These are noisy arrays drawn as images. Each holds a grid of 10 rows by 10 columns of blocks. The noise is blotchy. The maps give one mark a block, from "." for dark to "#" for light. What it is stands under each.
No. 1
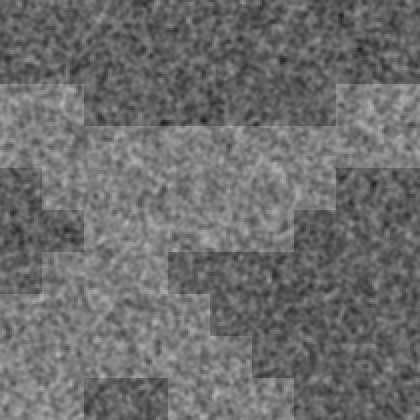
. . . . . . . . . .
. . . . . . . . . .
# # . . . . . . # #
# # # # # # # # # #
. # # # # # # # . .
. . # # # # # . . .
. # # # . . . . . .
# # # # # . . . . .
# # # # # # . . . .
# # . . # # # . . .
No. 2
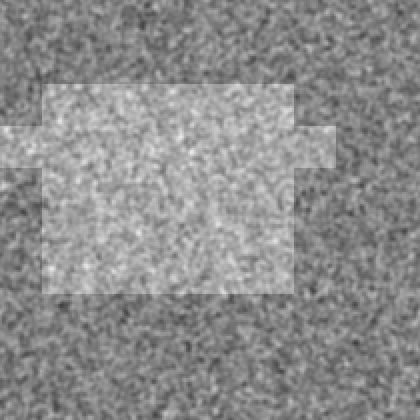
. . . . . . . . . .
. . . . . . . . . .
. # # # # # # . . .
# # # # # # # # . .
. # # # # # # . . .
. # # # # # # . . .
. # # # # # # . . .
. . . . . . . . . .
. . . . . . . . . .
. . . . . . . . . .
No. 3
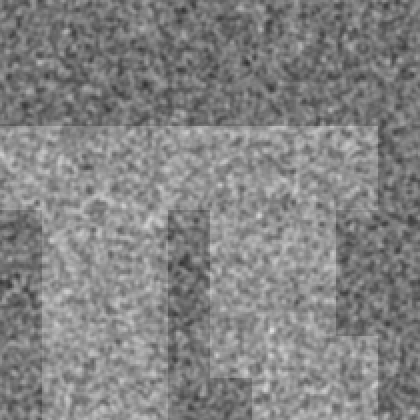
. . . . . . . . . .
. . . . . . . . . .
. . . . . . . . . .
# # # # # # # # # .
# # # # # # # # # .
. # # # . # # # . .
. # # # . # # # . .
. # # # . # # # . .
. # # # . # # # # .
. # # # . . # # # .
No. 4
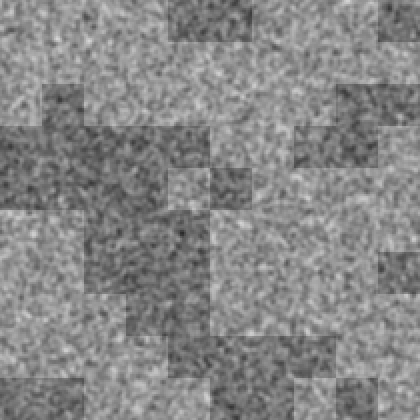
# # # # . . # # # .
# # # # # # # # # #
# . # # # # # # . .
. . . . . # # . . #
. . . . # . # # # #
# # . . . # # # # #
# # . . . # # # # .
# # # . . # # # # #
# # # # . . . . # #
. . # # # . . # . #
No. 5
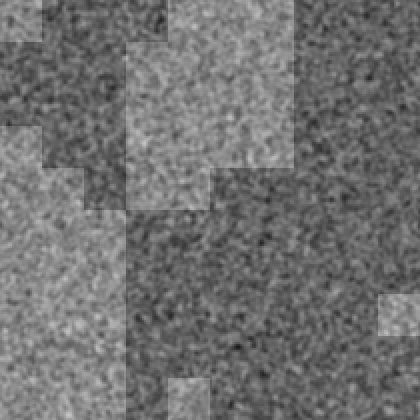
# . . . # # # . . .
. . . # # # # . . .
. . . # # # # . . .
# . . # # # # . . .
# # . # # . . . . .
# # # . . . . . . .
# # # . . . . . . .
# # # . . . . . . #
# # # . . . . . . .
# # # . # . . . . .
